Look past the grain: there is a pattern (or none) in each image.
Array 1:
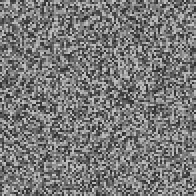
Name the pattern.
only noise
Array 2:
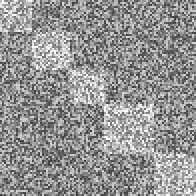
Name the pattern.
blocks along the diagonal
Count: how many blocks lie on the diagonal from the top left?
5
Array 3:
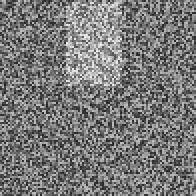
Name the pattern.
one block
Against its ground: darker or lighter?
lighter
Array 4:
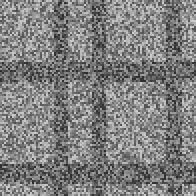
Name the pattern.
bands of rows crossing bands of columns
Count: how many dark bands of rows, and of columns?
2 and 3
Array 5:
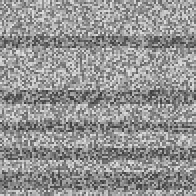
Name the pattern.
bands of rows
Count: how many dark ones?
5
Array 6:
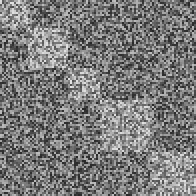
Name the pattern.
blocks along the diagonal
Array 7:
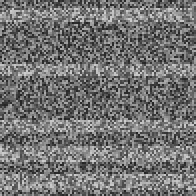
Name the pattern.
bands of rows
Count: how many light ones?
5
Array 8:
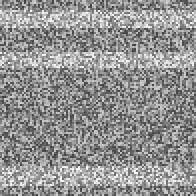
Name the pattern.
bands of rows
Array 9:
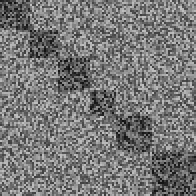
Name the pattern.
blocks along the diagonal
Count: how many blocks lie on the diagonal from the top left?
6
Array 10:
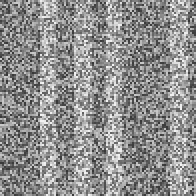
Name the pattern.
bands of columns
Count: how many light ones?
4
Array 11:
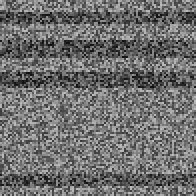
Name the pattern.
bands of rows
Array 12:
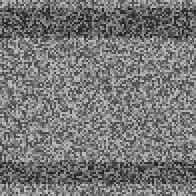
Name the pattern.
bands of rows
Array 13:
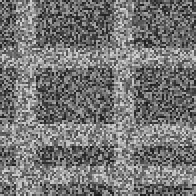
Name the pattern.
bands of rows crossing bands of columns
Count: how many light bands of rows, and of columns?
3 and 2
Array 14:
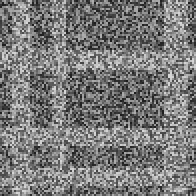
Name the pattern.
bands of rows crossing bands of columns
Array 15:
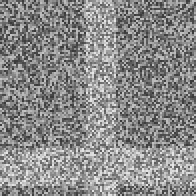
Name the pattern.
bands of rows crossing bands of columns
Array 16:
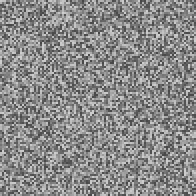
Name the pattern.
only noise
